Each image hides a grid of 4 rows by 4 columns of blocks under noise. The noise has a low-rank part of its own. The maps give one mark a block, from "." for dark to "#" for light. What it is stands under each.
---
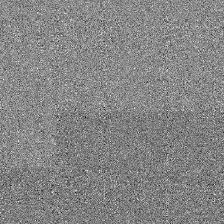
# # # #
# # # #
# . . .
. . . .
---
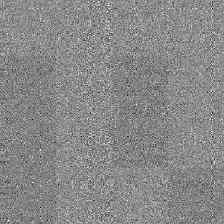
# # # #
. # . #
. # . #
. # # .
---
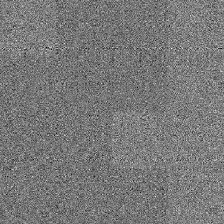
# . . #
. . . #
. . # #
. . . #
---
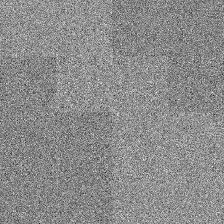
# # . .
. # # .
. . # #
. . # #
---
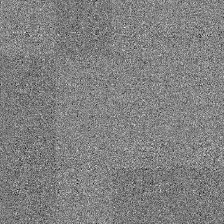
# . # #
. # # #
. # # #
. # . .
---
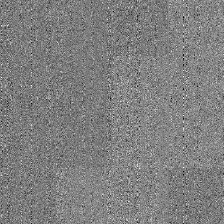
. . . #
. . # #
. . # #
. # # .
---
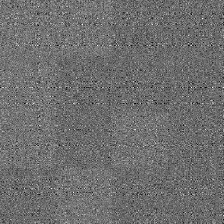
# # . .
# . . .
# . # .
. # . .
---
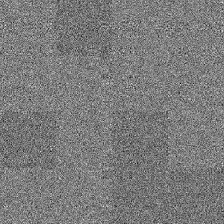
# . # #
# # # #
. # . #
# # . .
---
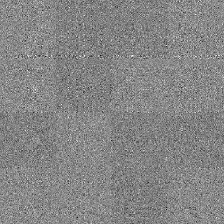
# . . #
# . # #
. # . .
# # . #
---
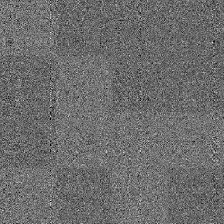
# . . .
. # . .
. # # #
# . # .
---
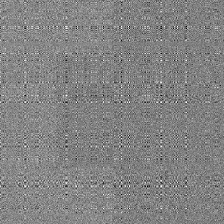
# # . .
# . . .
# . . .
# # . .
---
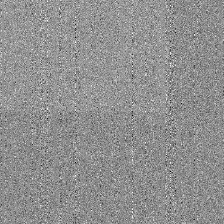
# # # .
# # # .
. . . .
. . . .
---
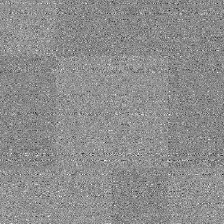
# . . .
. # # .
. # # .
# # . #
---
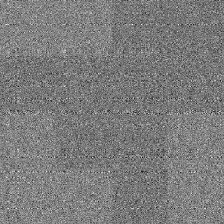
# # . .
. . . .
# . . #
# # . #
